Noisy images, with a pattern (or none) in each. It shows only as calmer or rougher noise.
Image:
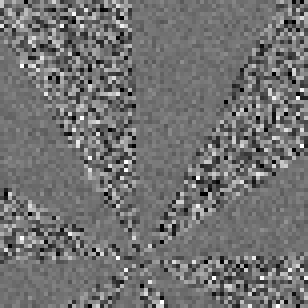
spokes from one point
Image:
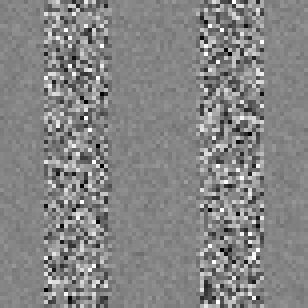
vertical stripes
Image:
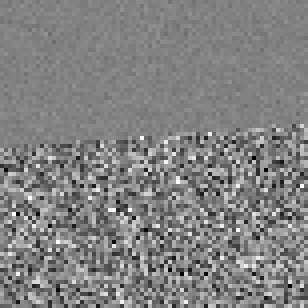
a sharp edge
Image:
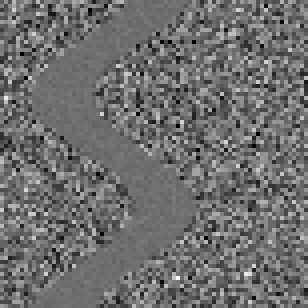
a wavy band
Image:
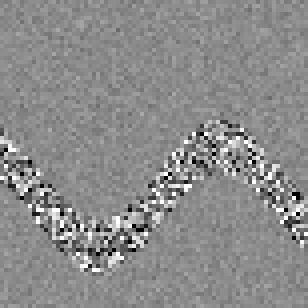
a wavy band
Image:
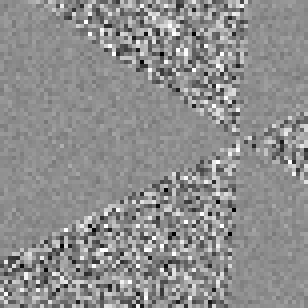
spokes from one point
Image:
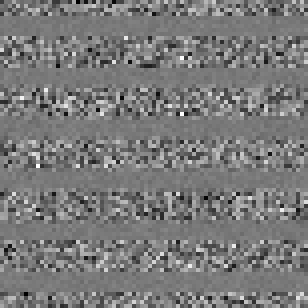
horizontal stripes
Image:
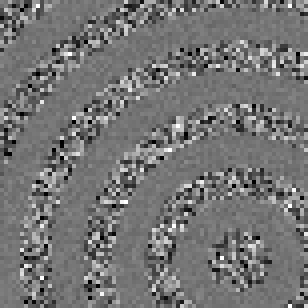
rings round one point
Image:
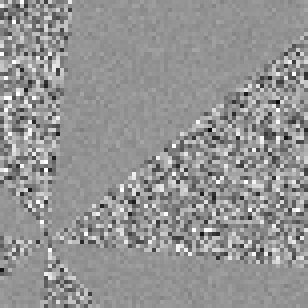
spokes from one point
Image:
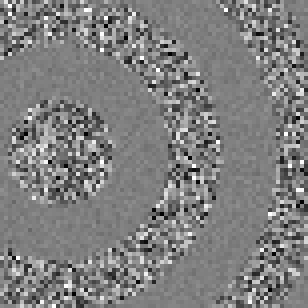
rings round one point
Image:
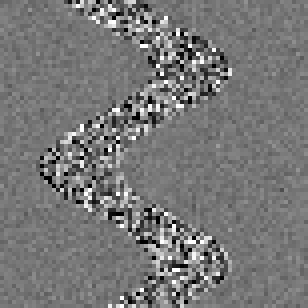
a wavy band
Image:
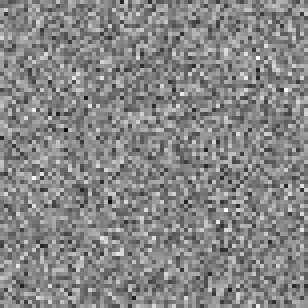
only noise
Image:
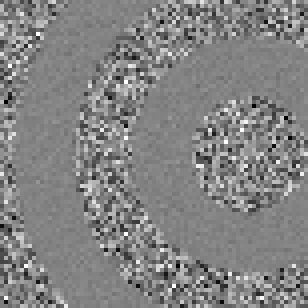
rings round one point
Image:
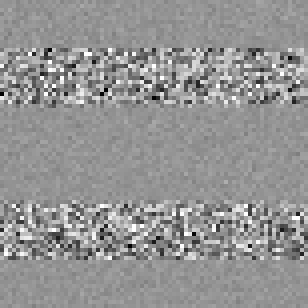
horizontal stripes
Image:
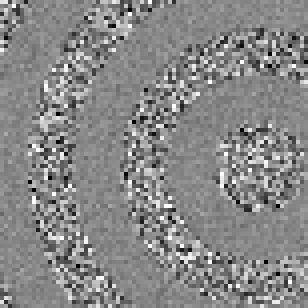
rings round one point
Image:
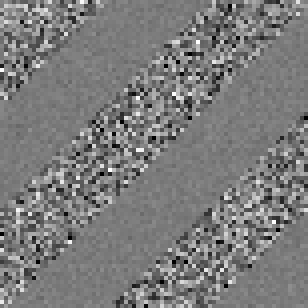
diagonal stripes
